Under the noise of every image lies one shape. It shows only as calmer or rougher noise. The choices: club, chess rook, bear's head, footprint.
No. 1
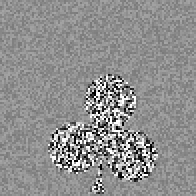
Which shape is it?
club
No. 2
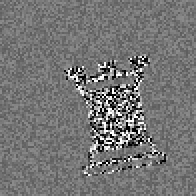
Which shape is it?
chess rook
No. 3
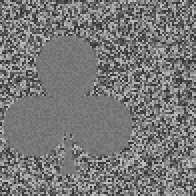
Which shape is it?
club
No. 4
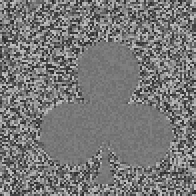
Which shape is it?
club
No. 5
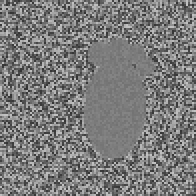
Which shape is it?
footprint
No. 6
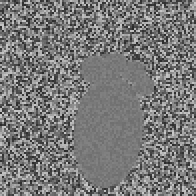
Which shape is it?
footprint
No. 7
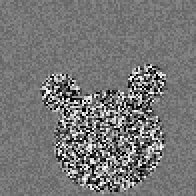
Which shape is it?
bear's head
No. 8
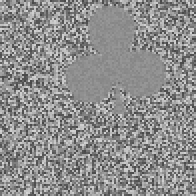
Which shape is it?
club
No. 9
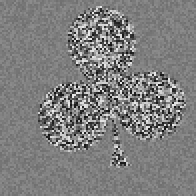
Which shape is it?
club
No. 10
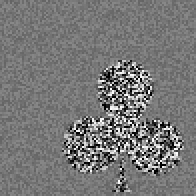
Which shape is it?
club
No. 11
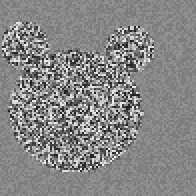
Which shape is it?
bear's head
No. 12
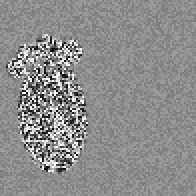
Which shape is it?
footprint
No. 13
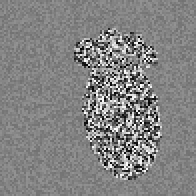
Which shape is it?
footprint
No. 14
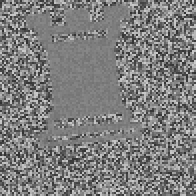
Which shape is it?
chess rook
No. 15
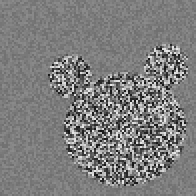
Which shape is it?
bear's head
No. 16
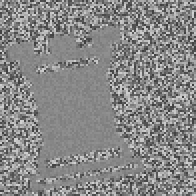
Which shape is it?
chess rook
